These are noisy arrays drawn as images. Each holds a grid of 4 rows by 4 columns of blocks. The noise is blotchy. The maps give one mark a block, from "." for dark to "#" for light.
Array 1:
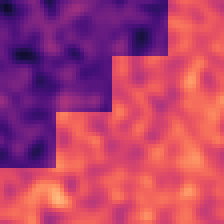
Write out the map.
...#
..##
.###
####
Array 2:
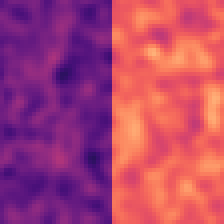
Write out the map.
..##
..##
..##
..##
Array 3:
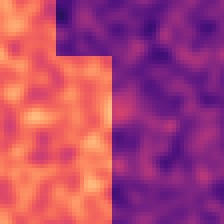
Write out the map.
#...
##..
##..
##..
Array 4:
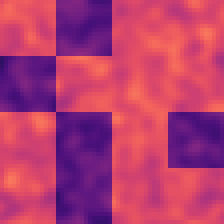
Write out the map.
#.##
.###
#.#.
#.##
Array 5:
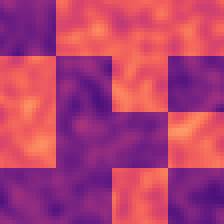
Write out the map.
.###
#.#.
#..#
..#.
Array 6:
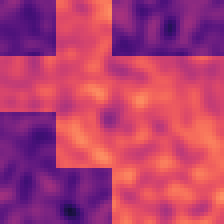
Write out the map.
.#..
####
.###
..##
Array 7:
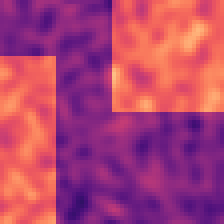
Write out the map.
..##
#.##
#...
#...
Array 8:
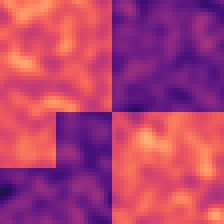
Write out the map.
##..
##..
#.##
..##
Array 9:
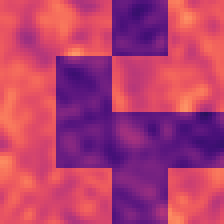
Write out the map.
##.#
#.##
#...
##.#
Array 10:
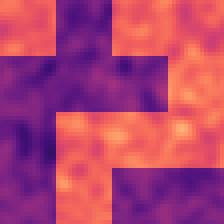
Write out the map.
#.##
...#
.###
.#..
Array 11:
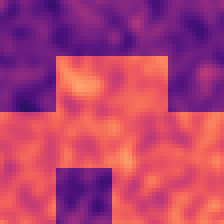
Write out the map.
....
.##.
####
#.##
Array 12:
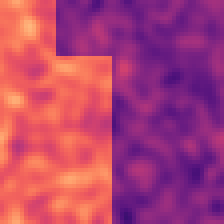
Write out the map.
#...
##..
##..
##..
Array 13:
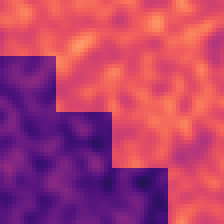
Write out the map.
####
.###
..##
...#
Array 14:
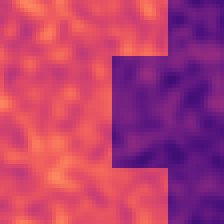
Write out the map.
###.
##..
##..
###.
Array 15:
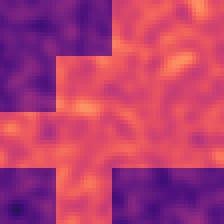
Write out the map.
..##
.###
####
.#..
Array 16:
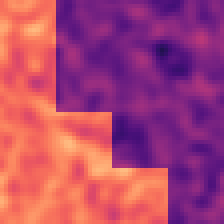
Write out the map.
#...
#...
##..
###.
